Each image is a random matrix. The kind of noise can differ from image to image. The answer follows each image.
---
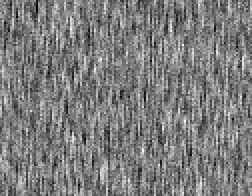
streaked along the columns
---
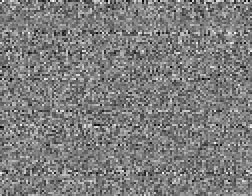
rows of uneven size
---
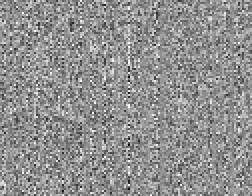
columns of uneven size
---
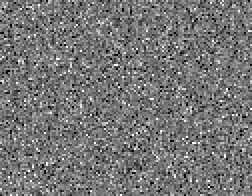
heavy tails
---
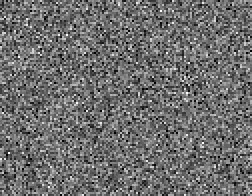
independent entries
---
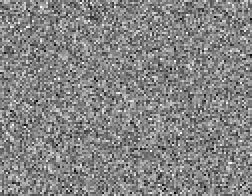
independent entries
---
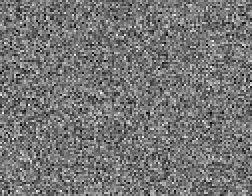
low rank plus noise
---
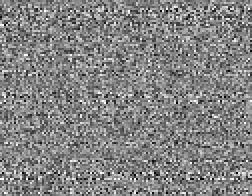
rows of uneven size
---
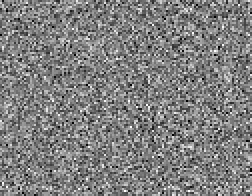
low rank plus noise
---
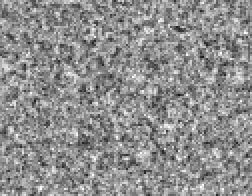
blotchy
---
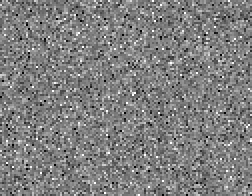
heavy tails
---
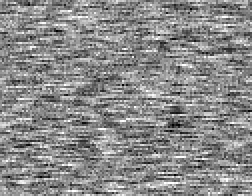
streaked along the rows
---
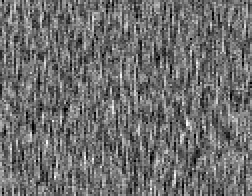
streaked along the columns
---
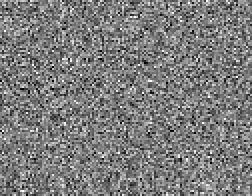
low rank plus noise
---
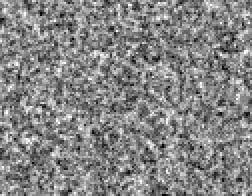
blotchy
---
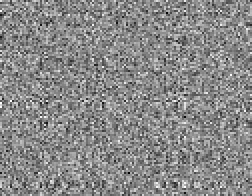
low rank plus noise
